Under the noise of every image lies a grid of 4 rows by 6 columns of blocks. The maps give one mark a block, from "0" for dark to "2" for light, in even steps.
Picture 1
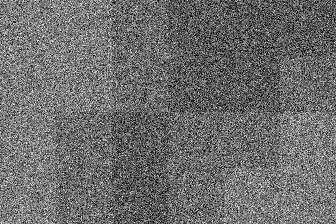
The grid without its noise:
221000
221001
210112
210122
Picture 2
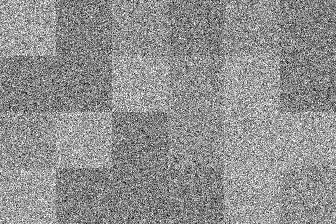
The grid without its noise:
201010
002120
120122
200021
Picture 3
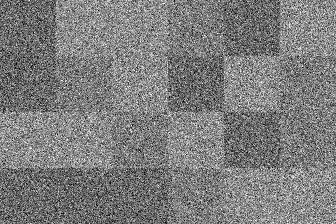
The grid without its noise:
022102
012021
221201
000122
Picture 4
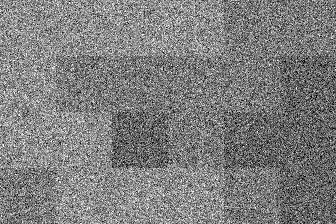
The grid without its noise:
222211
211110
220100
122210
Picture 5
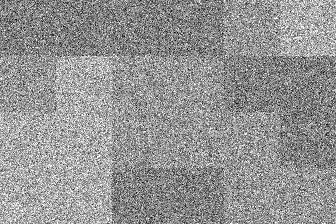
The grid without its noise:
000012
121100
221110
220011
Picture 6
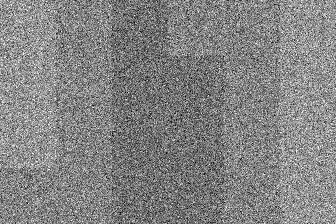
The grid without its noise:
210112
210012
210012
110012
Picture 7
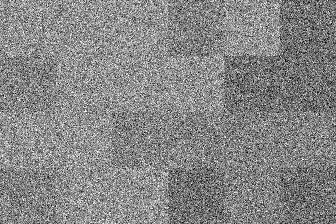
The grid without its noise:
222120
122200
221111
122010
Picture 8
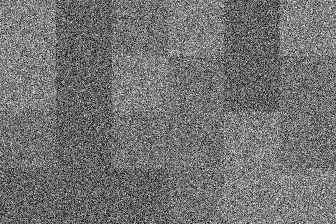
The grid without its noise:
201202
202101
101121
000122
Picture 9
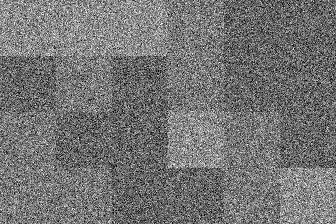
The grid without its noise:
222100
010100
100210
110012
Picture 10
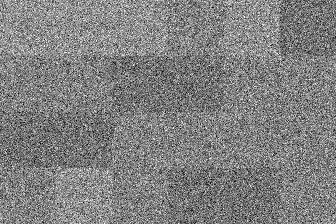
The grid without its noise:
222120
110011
001111
121001
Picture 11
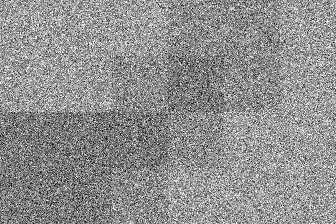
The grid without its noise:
222112
221012
000122
001222
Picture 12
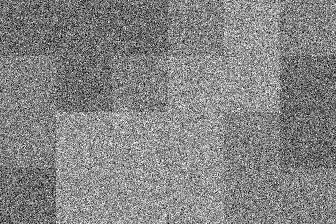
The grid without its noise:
000121
101220
122210
022211
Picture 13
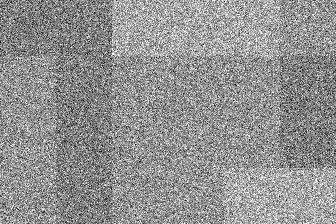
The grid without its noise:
002221
101110
101110
101122
